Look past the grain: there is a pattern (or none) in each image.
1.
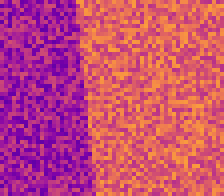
a sharp edge
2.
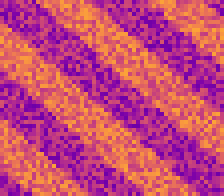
diagonal stripes
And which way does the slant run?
top left to bottom right
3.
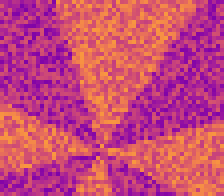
spokes from one point
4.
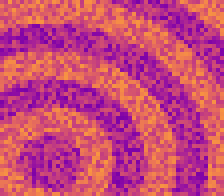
rings round one point
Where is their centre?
bottom left
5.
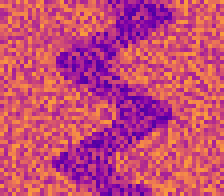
a wavy band
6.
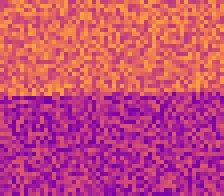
a sharp edge
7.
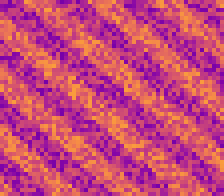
diagonal stripes
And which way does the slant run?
top left to bottom right
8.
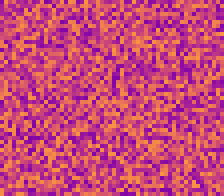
only noise
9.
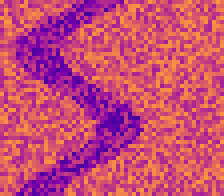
a wavy band
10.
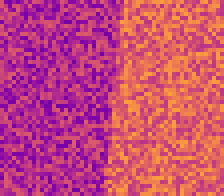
a sharp edge
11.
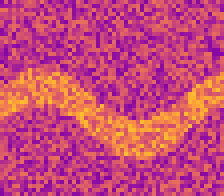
a wavy band
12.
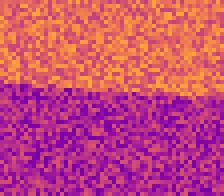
a sharp edge
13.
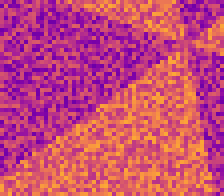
spokes from one point
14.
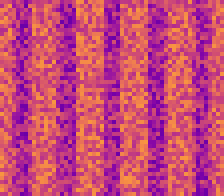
vertical stripes
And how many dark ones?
5
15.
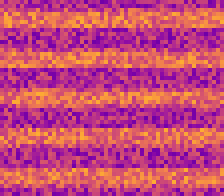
horizontal stripes
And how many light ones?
5
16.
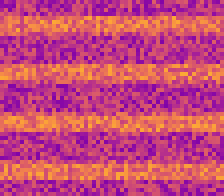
horizontal stripes
